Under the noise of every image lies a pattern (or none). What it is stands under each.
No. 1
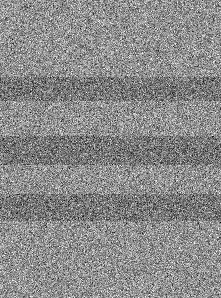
bands of rows
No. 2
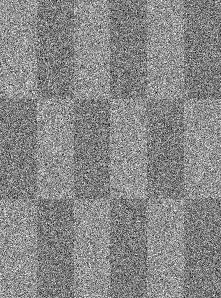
a checkerboard
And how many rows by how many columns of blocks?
3 by 6
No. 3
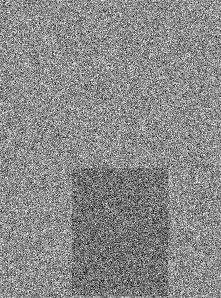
one block
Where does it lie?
bottom middle
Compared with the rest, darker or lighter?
darker
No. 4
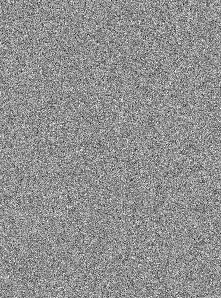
only noise
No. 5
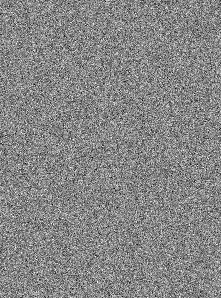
only noise
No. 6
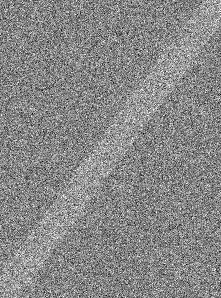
a diagonal band
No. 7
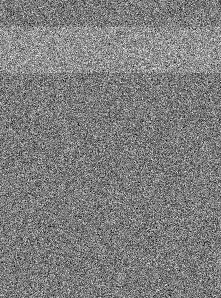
one band of rows
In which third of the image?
top
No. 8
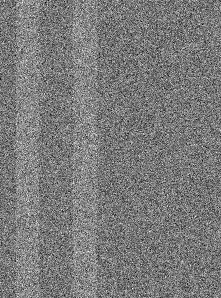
bands of columns
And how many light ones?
2
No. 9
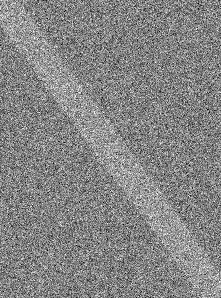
a diagonal band
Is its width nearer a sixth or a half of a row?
a sixth
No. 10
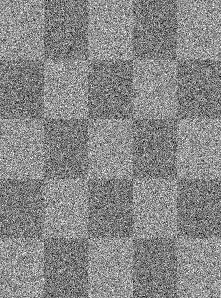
a checkerboard
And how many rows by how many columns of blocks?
5 by 5
